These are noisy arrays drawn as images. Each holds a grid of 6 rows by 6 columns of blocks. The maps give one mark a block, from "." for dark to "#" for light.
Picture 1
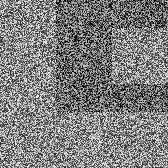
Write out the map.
# # . . . .
# # . . # #
# # . . # #
# # . . . .
# # # # # #
# # # # # #
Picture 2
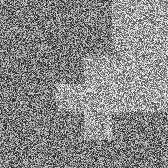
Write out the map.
. . . . # #
. . . . # #
. . . # # #
. . # # # #
. . . # . .
. . . . . .
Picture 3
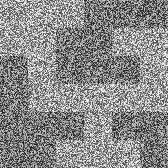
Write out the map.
# # # . . .
# # . . # #
. # . . . #
. # # # # #
. . . # . .
. . # # # .
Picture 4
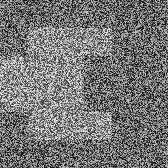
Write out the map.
. . . . . .
. # # # . .
# # # . . .
# # # . . .
. # # # . .
. . . . . .
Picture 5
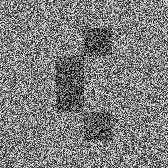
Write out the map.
# # # # # #
# # # . # #
# # . # # #
# # . # # #
# # # . # #
# # # # # #
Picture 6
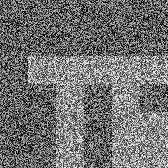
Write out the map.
. . . . . .
. . . . . .
. # # # # #
. . # . # .
. . # . # #
. . # . # #
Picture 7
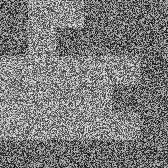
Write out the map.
. # # . . .
. # . . . .
# # # # # .
# # # # . .
# # # # # .
. . . . . .
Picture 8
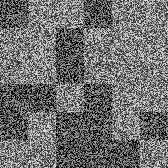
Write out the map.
. # # . # #
# # . # # #
# # . # # #
. . # . # #
. # . . # .
# # . . . #
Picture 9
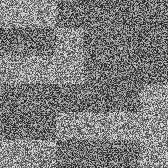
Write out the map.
# # . . . .
. . # . . .
# # # . . .
. . . . . #
. . # # # #
# # . . . #
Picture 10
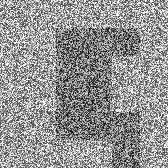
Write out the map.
# # # # # #
# # . . . #
# # . . # #
# # . . # #
# # . . . #
# # # # . #
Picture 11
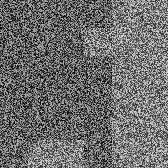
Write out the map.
. . . . # #
. . . # # #
. . . . # #
. . . . # #
. . . . # #
. # # . # #
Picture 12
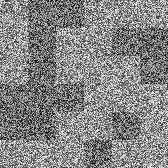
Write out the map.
# . . # # #
# . # # . .
# . # # # .
. . . # # #
. . # # . #
# # # . # #
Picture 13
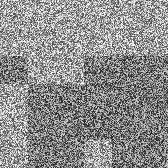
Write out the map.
# # # # # #
# # # # # #
. # # . . .
# . . . . .
# . . . . .
# . . # . .
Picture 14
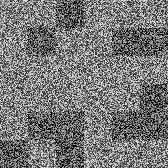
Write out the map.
# # . # # #
# . # # . .
# # # # # #
# # # # # .
# . . # . .
. # . # # #
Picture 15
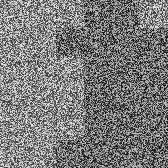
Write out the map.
# # # . . #
# # . . . .
# # # . . .
# # # . . .
# # # . . .
# # . . . .
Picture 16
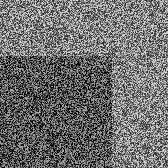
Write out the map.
# # # # # #
# # # # # #
. . . . # #
. . . . # #
. . . . # #
. . . . # #
